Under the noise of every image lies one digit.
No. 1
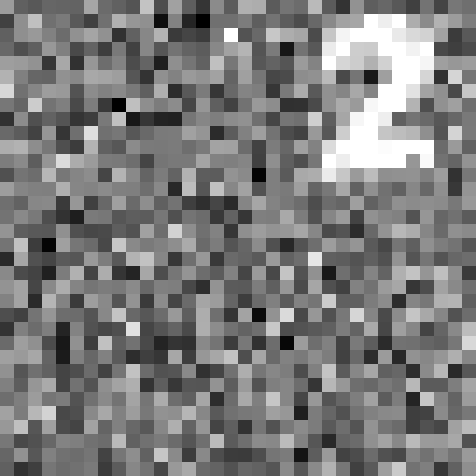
2
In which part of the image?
top right
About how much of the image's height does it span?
a third
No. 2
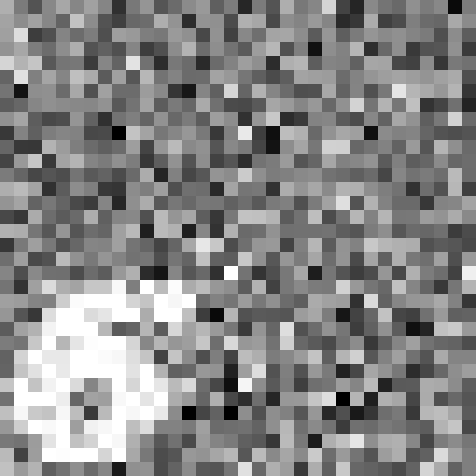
6
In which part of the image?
bottom left
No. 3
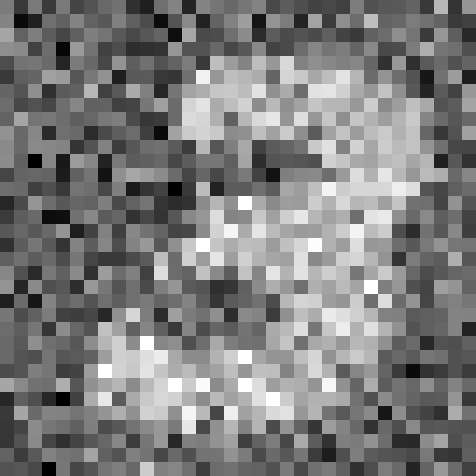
3
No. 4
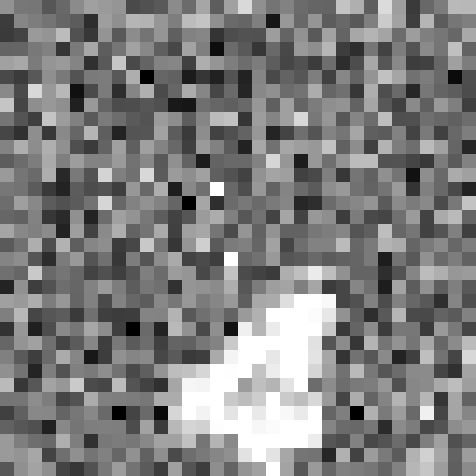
4
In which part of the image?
bottom middle
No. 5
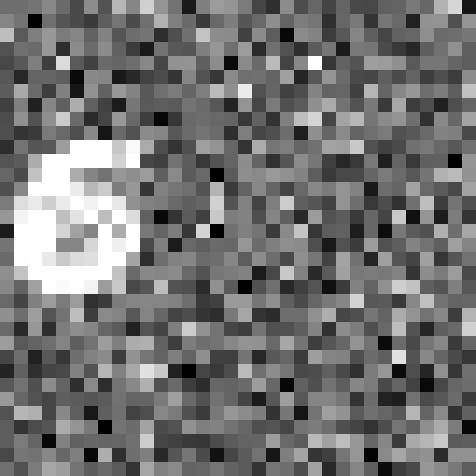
6
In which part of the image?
middle left
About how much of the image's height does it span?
a third
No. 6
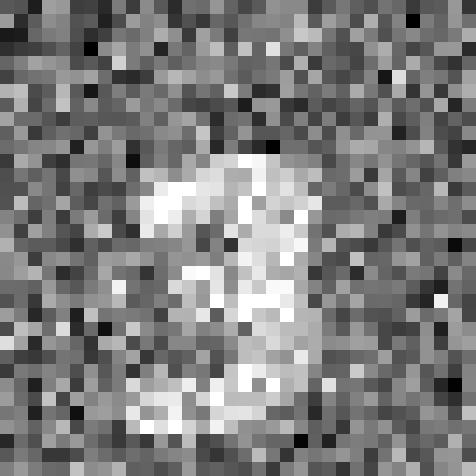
3
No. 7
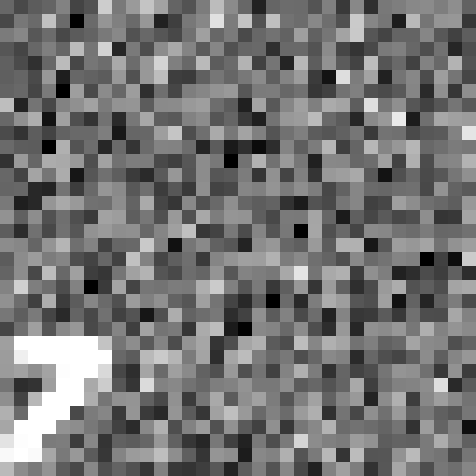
7
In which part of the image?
bottom left
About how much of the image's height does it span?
a quarter
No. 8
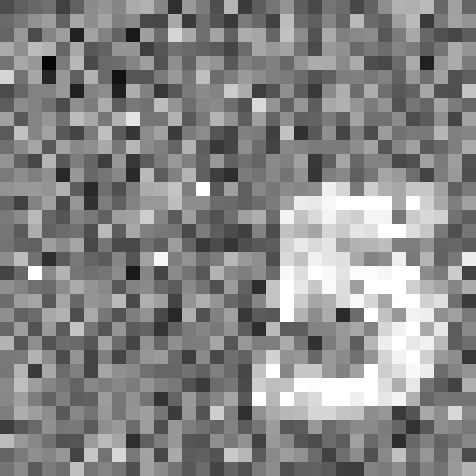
5
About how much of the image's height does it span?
half
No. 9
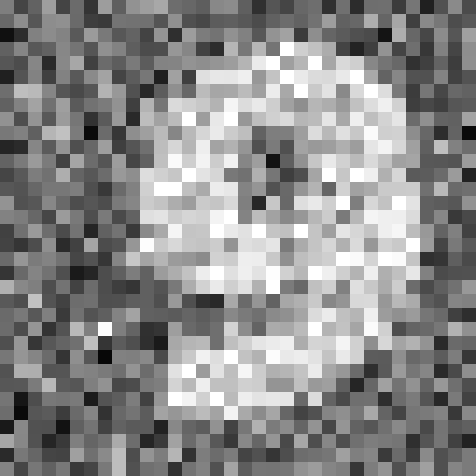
9
